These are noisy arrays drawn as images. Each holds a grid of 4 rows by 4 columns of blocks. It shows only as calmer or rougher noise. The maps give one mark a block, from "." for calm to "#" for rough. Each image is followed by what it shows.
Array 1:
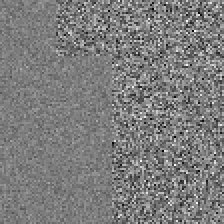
.###
..##
..##
..##
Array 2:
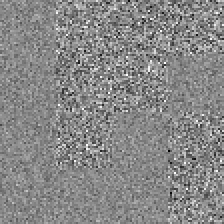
.###
.##.
.#.#
...#
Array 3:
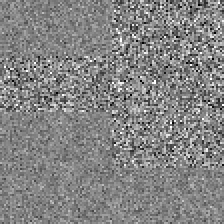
..##
####
..##
....
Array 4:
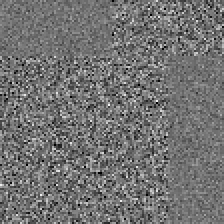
..##
###.
###.
###.
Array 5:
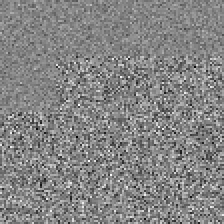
....
.###
####
####
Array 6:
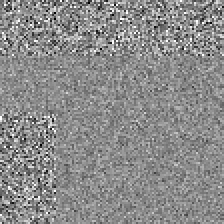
####
....
#...
#...
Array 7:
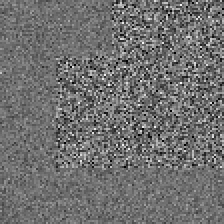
..##
.###
.###
....
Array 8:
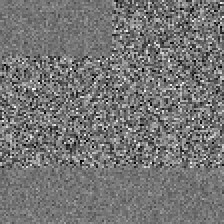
..##
####
####
....
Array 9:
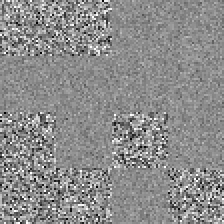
##..
....
#.#.
##.#
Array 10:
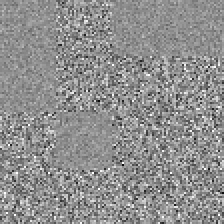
.#..
.###
#.##
####
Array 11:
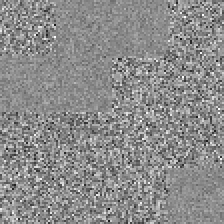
#..#
..##
####
###.
